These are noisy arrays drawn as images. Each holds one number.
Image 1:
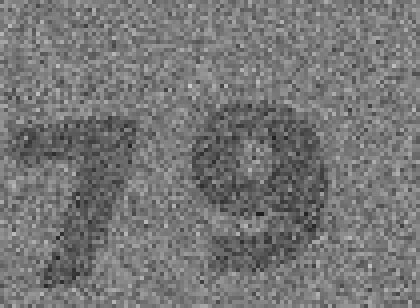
79
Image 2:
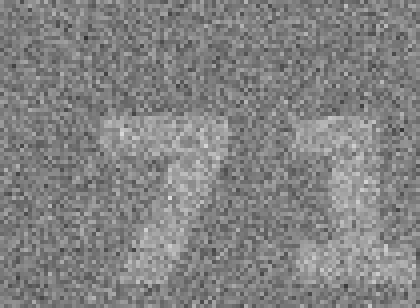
71
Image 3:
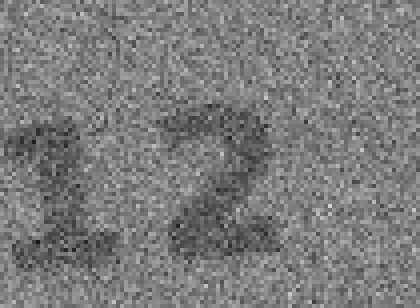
12
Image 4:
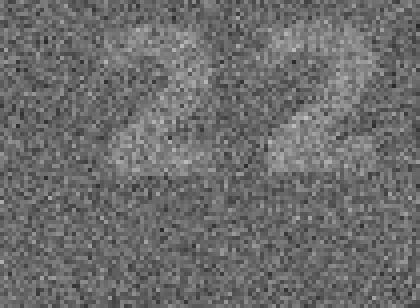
22
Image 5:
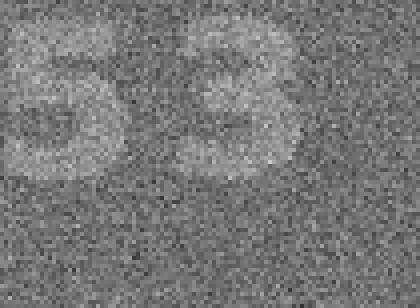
53
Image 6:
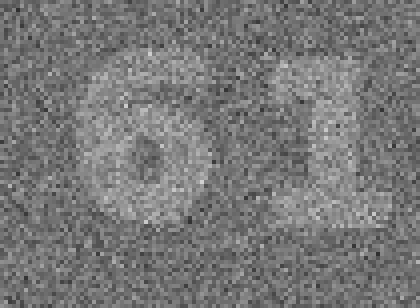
61
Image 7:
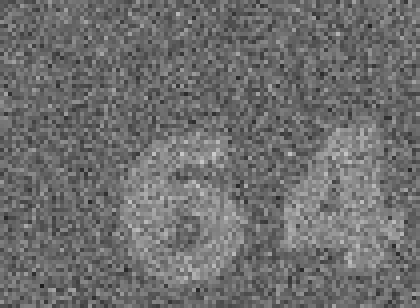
64
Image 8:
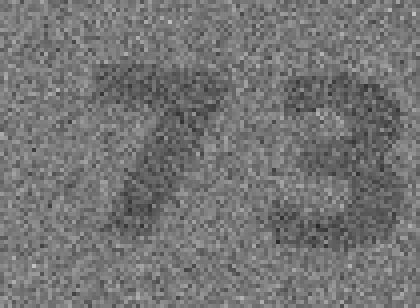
73
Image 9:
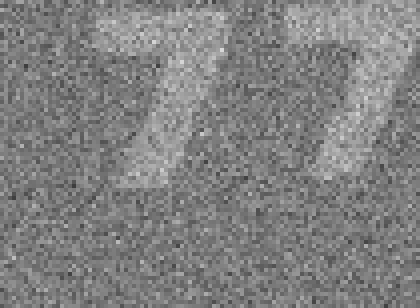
77
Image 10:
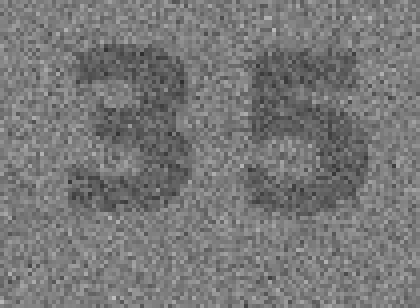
35
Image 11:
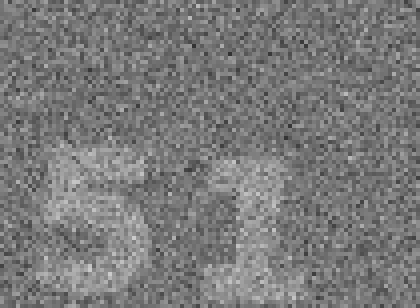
51
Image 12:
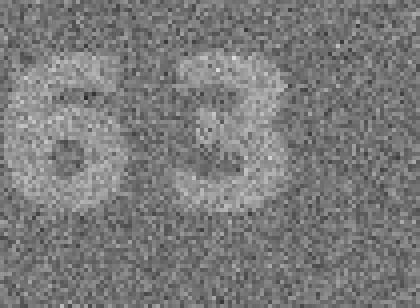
63
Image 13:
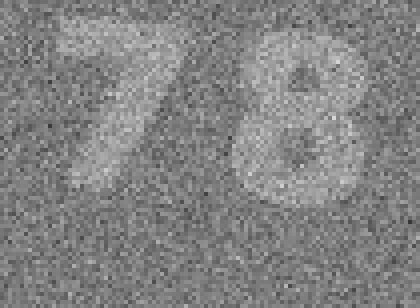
78
